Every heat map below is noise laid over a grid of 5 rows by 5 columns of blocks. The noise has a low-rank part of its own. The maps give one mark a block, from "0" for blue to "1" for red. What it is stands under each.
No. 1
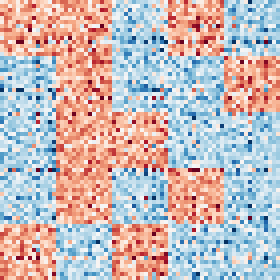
11010
01001
01100
01010
10100
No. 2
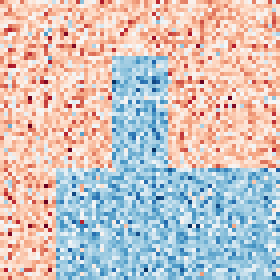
11111
11011
11011
10000
10000
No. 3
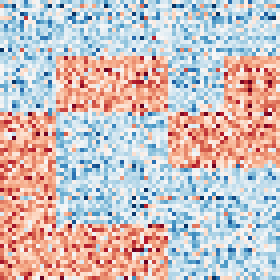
00000
01101
10011
10000
11100
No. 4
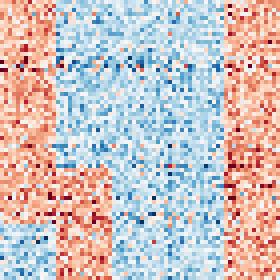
10001
10001
10001
11001
01001
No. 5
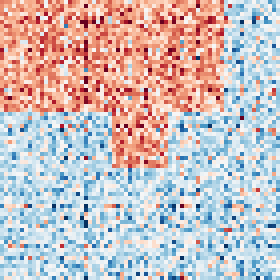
11110
11110
00100
00000
00000
